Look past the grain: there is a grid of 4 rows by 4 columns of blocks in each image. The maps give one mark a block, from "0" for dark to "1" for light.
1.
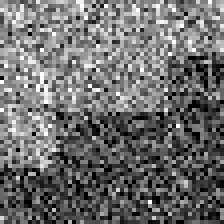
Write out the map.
1111
1110
1000
0000
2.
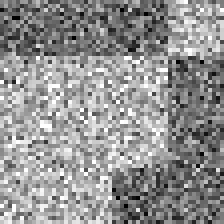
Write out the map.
0001
1110
1110
1100
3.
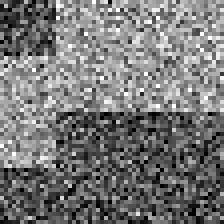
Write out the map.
0111
1111
1000
0000
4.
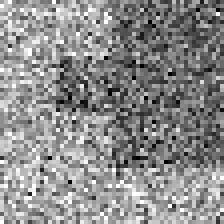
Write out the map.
1100
1000
1100
1111
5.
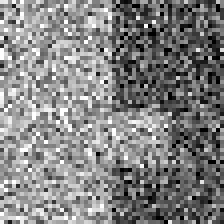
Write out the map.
1100
1100
1110
1100
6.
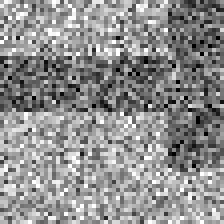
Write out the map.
1110
0000
1110
1111
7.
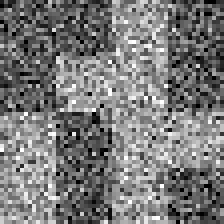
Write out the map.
0010
0110
1011
1010
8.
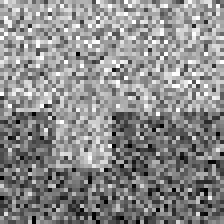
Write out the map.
1111
1111
0100
0000
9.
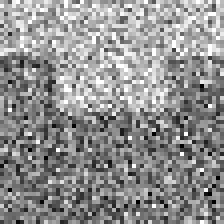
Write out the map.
1111
0110
0000
0000
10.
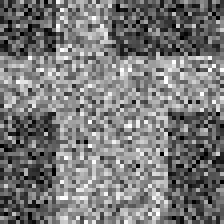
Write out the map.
0100
1111
0110
0110
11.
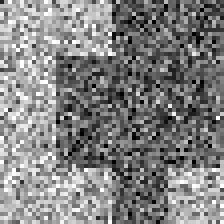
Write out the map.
1100
1000
1000
1101
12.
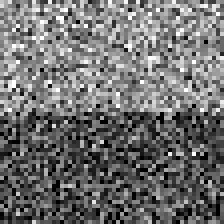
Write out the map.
1111
1111
0000
0000
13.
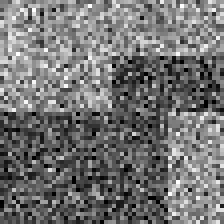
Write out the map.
1111
1100
0001
0001
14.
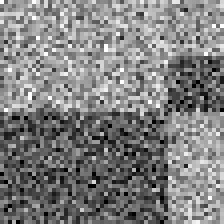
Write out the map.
1111
1110
0001
0001
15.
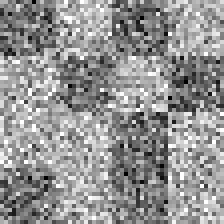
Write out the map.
0101
1010
1101
0101
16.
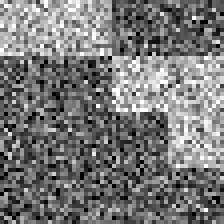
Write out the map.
1100
0011
0001
0000
